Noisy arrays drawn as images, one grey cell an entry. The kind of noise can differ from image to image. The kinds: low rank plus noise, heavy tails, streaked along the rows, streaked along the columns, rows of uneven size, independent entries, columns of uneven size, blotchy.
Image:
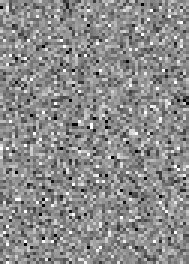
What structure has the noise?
heavy tails
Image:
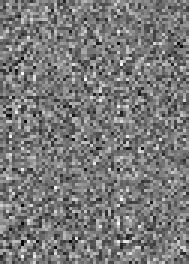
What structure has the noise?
low rank plus noise
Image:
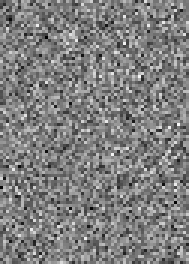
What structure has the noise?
independent entries
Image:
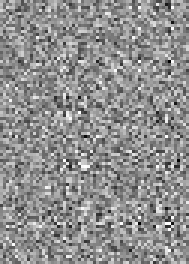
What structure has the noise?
low rank plus noise
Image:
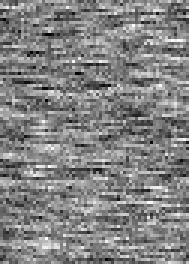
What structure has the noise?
streaked along the rows
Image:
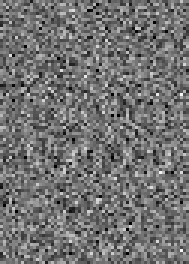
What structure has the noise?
low rank plus noise
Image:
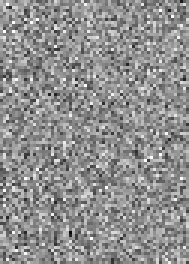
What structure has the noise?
low rank plus noise
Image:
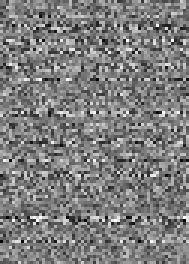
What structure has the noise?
rows of uneven size
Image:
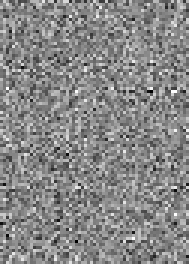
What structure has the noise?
low rank plus noise
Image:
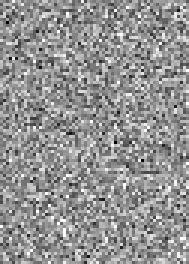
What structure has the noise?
independent entries
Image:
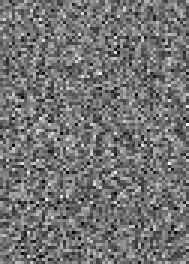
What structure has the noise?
low rank plus noise
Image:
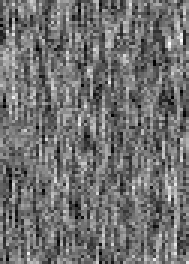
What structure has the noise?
streaked along the columns
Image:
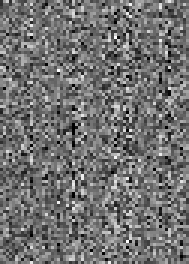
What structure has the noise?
columns of uneven size
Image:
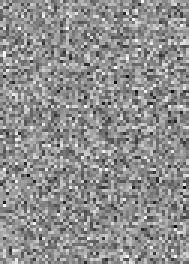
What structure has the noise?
low rank plus noise
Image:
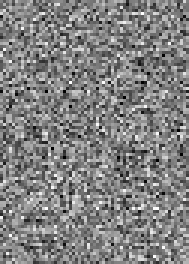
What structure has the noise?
low rank plus noise
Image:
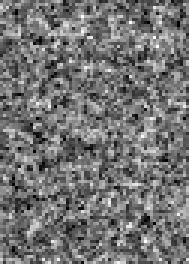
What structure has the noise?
blotchy
